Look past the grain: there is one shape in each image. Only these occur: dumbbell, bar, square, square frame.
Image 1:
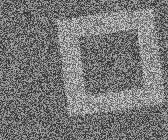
light square frame
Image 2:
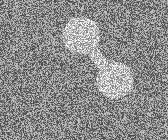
light dumbbell
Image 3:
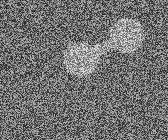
light dumbbell
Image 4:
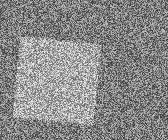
light square
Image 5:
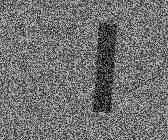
dark bar
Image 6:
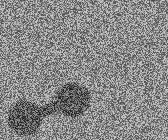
dark dumbbell
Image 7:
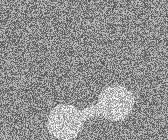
light dumbbell
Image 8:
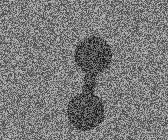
dark dumbbell
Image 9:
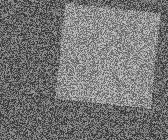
light square
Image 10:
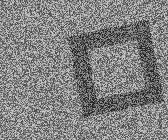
dark square frame
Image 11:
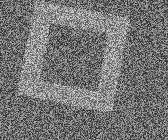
light square frame
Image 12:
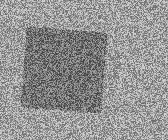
dark square
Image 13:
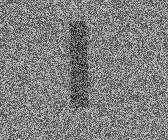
dark bar
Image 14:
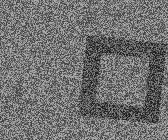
dark square frame
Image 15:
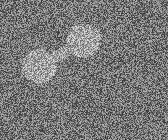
light dumbbell
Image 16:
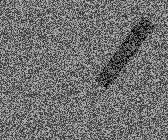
dark bar
